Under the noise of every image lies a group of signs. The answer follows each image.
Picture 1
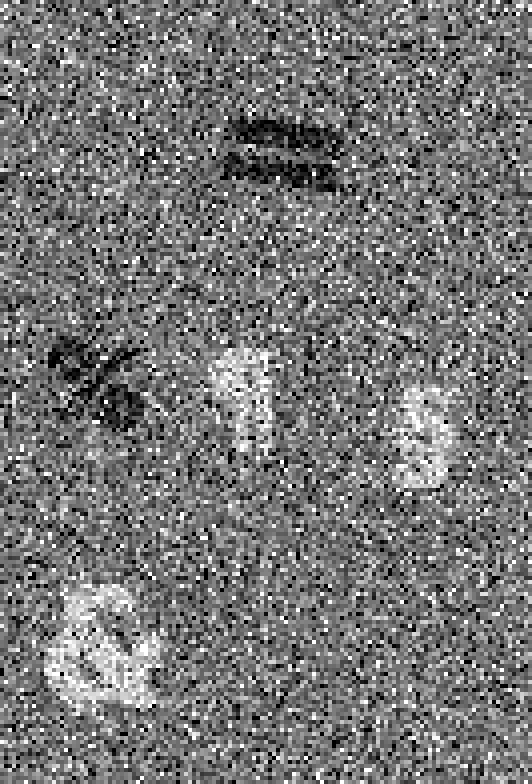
top middle: dark equals sign; middle left: dark percent sign; centre: light pilcrow; middle right: light section sign; bottom left: light ampersand
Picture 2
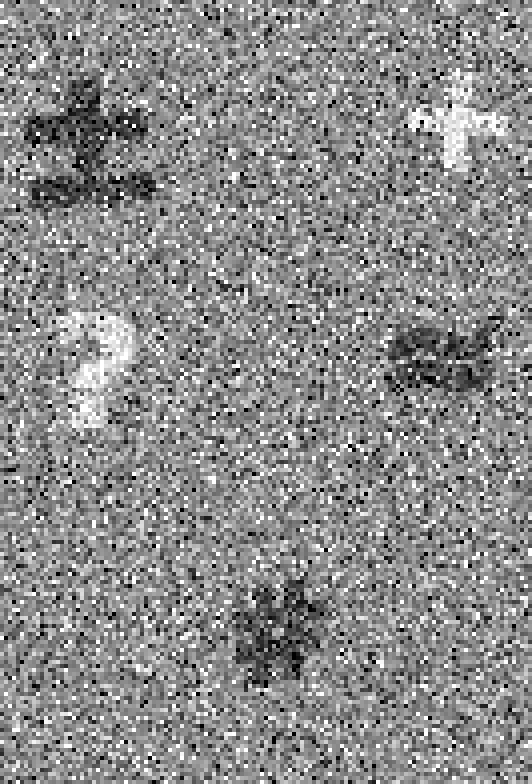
top left: dark plus-minus sign; top right: light plus sign; middle left: light question mark; middle right: dark approximately sign; bottom middle: dark hash sign
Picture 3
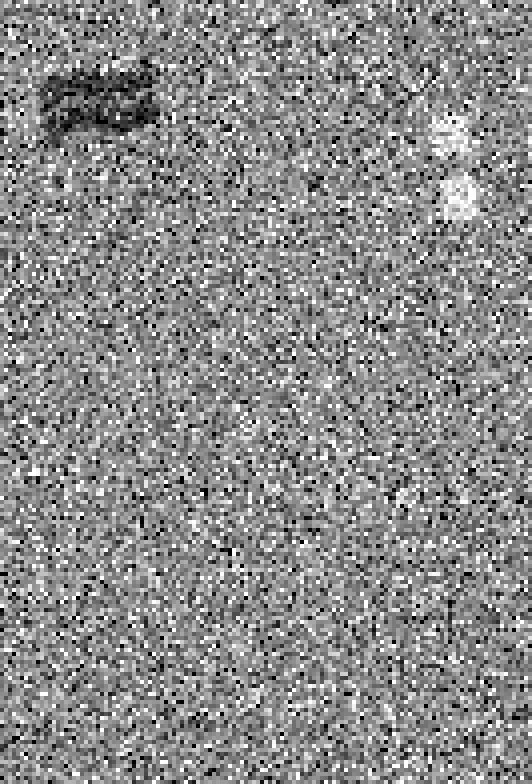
top left: dark approximately sign; top right: light colon
